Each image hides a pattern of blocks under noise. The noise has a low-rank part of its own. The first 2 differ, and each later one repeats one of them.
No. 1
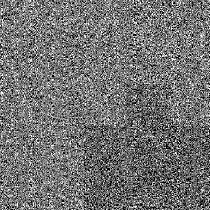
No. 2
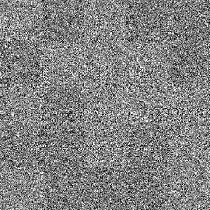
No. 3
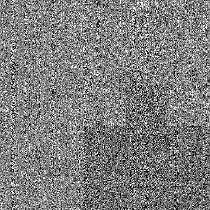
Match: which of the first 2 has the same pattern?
1
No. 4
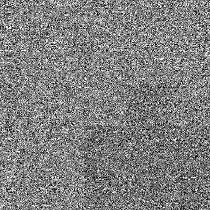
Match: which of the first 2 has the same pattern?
1
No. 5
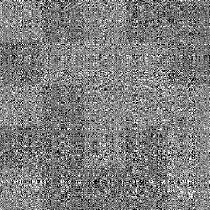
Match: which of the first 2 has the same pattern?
2
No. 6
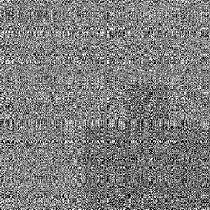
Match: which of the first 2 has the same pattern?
1
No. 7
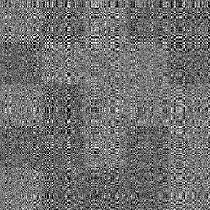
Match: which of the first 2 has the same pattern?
2
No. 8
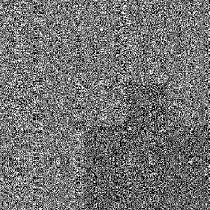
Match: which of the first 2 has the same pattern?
1
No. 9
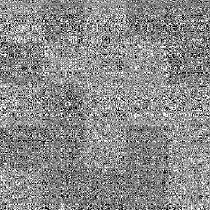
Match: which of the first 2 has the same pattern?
2
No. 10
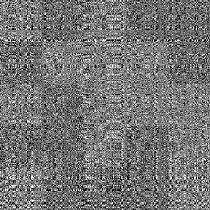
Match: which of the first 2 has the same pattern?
2
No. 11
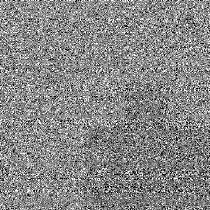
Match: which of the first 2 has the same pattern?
1
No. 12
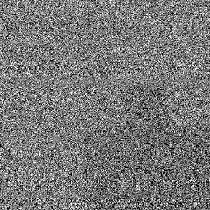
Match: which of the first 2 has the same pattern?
1
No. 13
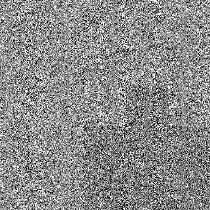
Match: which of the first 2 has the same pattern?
1
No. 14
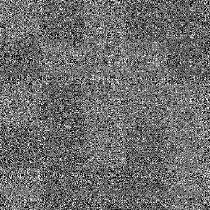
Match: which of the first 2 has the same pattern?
2
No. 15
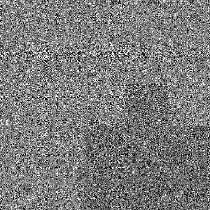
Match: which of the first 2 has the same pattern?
1
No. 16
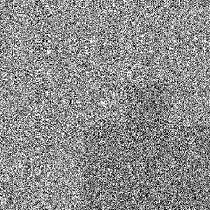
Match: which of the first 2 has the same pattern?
1
